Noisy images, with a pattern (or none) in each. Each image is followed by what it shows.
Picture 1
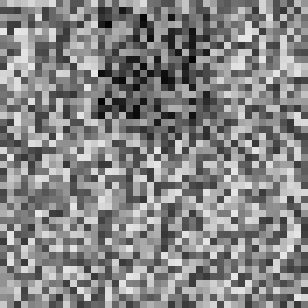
one block
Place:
top middle
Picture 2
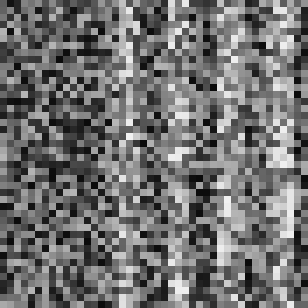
bands of columns
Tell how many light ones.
4
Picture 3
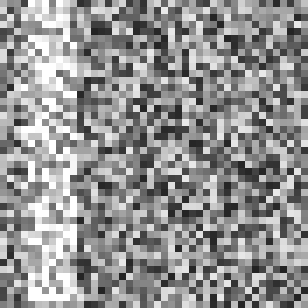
one band of columns
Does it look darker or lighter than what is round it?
lighter
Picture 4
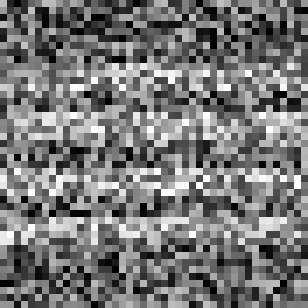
bands of rows
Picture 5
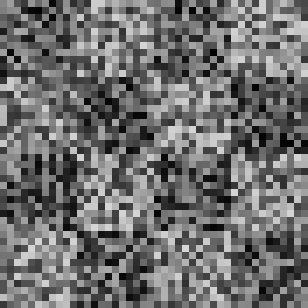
a checkerboard
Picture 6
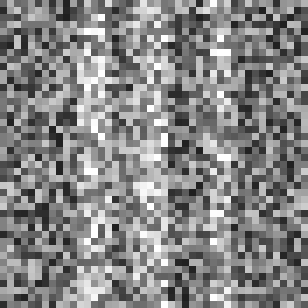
bands of columns
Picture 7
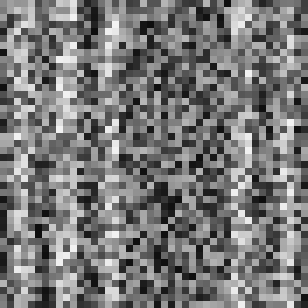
bands of columns
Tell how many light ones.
5
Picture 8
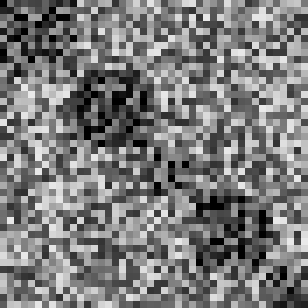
blocks along the diagonal
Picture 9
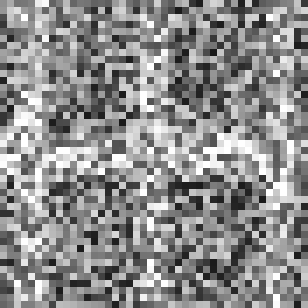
bands of rows crossing bands of columns
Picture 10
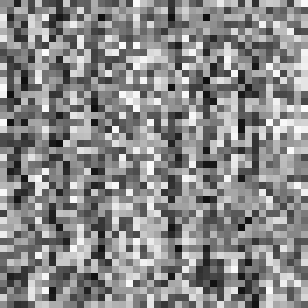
bands of columns
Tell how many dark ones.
6
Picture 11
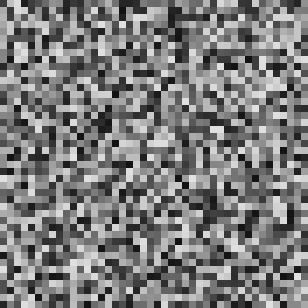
only noise
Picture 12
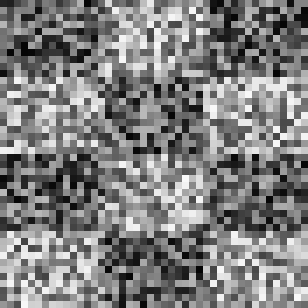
a checkerboard
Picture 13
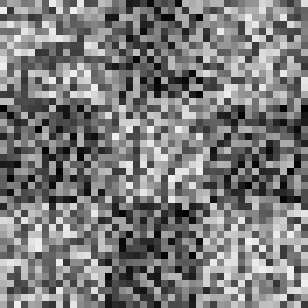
a checkerboard
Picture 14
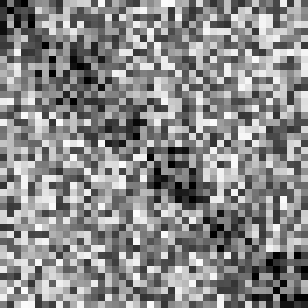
blocks along the diagonal
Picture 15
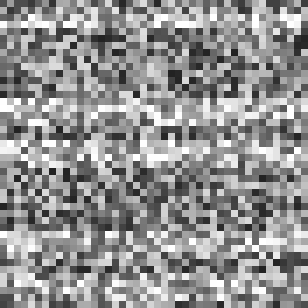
bands of rows
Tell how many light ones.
5
